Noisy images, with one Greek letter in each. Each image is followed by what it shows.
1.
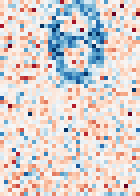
theta
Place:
top middle
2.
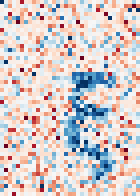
xi
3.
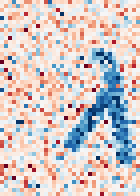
lambda
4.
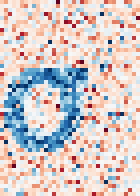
sigma
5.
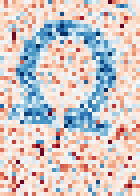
omega
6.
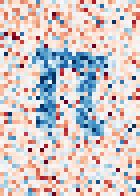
pi
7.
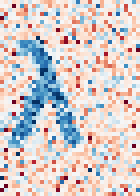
lambda
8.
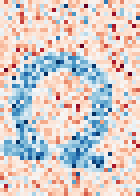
omega
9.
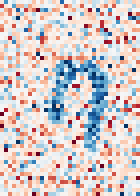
eta
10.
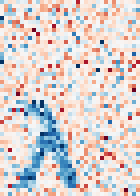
lambda
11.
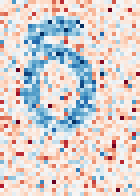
delta
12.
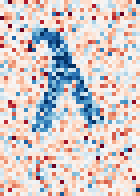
lambda
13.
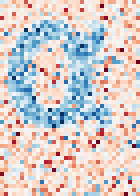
alpha
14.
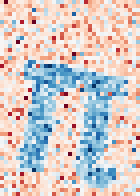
pi
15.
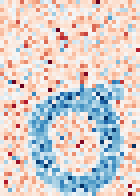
sigma
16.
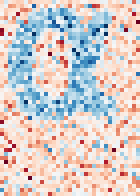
alpha
